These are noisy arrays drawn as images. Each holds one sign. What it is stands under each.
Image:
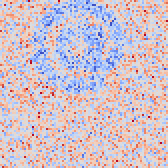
at sign
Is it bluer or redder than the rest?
bluer
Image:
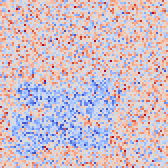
not-equal sign
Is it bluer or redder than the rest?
bluer
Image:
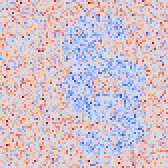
section sign
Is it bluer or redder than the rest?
bluer
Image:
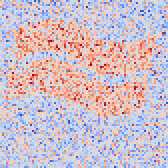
approximately sign
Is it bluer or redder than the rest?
redder
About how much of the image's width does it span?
nearly all
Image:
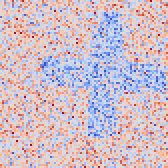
plus sign
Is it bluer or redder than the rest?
bluer
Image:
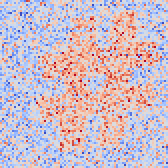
hash sign
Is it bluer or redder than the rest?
redder
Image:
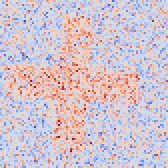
plus sign
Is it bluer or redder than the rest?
redder
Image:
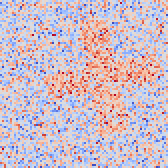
plus sign
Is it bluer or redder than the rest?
redder
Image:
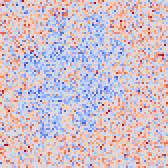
hash sign
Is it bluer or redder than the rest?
bluer
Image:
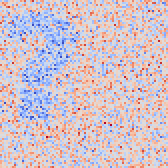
question mark
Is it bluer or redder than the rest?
bluer
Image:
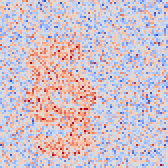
section sign
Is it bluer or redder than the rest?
redder
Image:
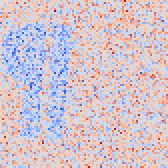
pilcrow
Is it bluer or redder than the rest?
bluer
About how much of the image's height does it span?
two thirds
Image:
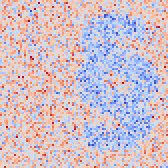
section sign
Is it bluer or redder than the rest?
bluer
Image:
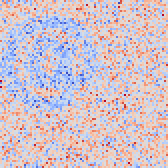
at sign
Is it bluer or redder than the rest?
bluer
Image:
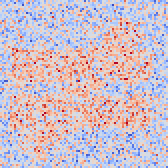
not-equal sign
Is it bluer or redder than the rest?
redder
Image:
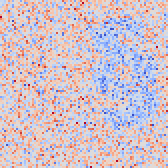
section sign
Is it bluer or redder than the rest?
bluer
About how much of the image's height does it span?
two thirds
